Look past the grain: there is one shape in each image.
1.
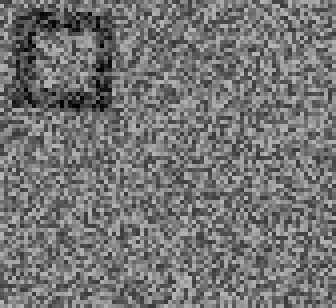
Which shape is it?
square frame
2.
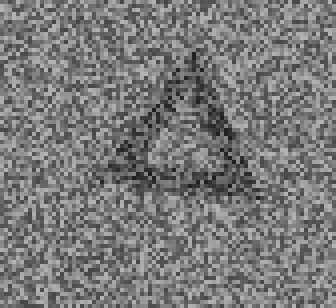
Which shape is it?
triangle frame
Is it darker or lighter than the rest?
darker
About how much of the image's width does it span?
half
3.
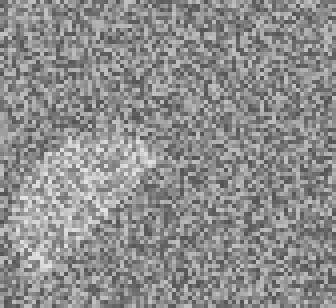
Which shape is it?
half disc
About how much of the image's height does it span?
half
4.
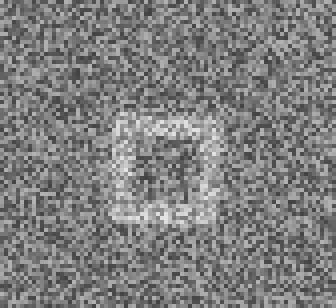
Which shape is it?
square frame
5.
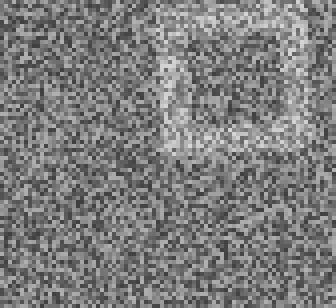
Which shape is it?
square frame
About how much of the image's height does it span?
half
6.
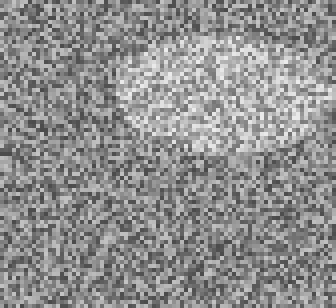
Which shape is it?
ellipse
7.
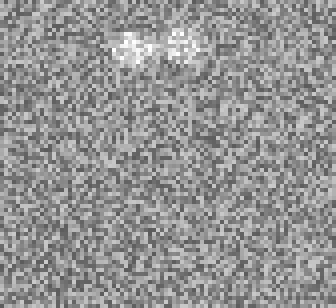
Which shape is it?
dumbbell
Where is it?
top middle
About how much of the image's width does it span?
a quarter
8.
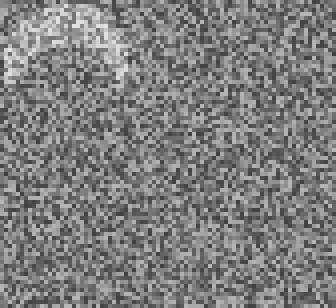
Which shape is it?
crescent
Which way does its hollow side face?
down
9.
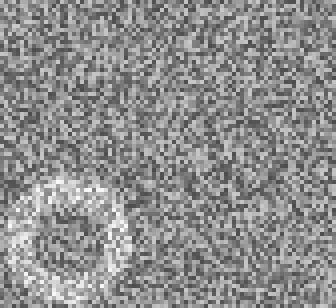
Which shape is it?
ring
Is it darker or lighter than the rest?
lighter
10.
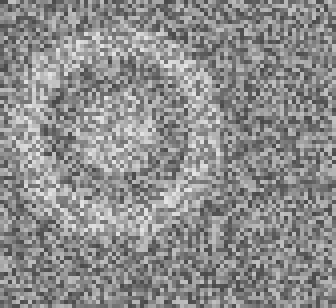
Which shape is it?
bullseye
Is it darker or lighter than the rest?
lighter
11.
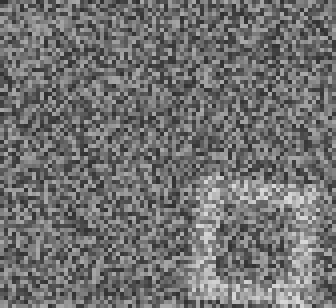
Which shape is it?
square frame
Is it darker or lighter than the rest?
lighter
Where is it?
bottom right
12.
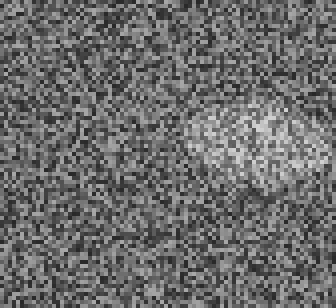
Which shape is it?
ellipse
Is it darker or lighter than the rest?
lighter
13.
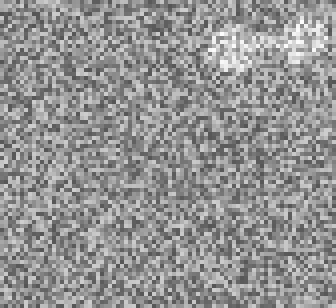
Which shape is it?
dumbbell
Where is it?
top right
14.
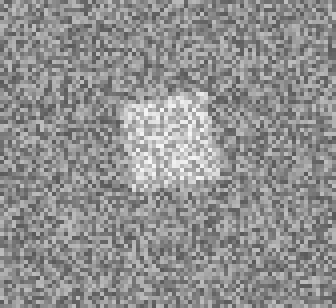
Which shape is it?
square
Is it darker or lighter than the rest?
lighter
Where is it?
centre
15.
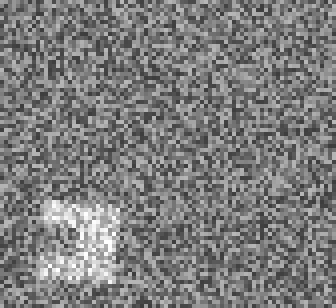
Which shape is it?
square with a notch
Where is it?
bottom left
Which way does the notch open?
left
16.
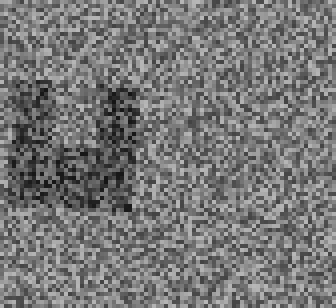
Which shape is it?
square with a notch
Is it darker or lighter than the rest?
darker
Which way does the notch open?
up
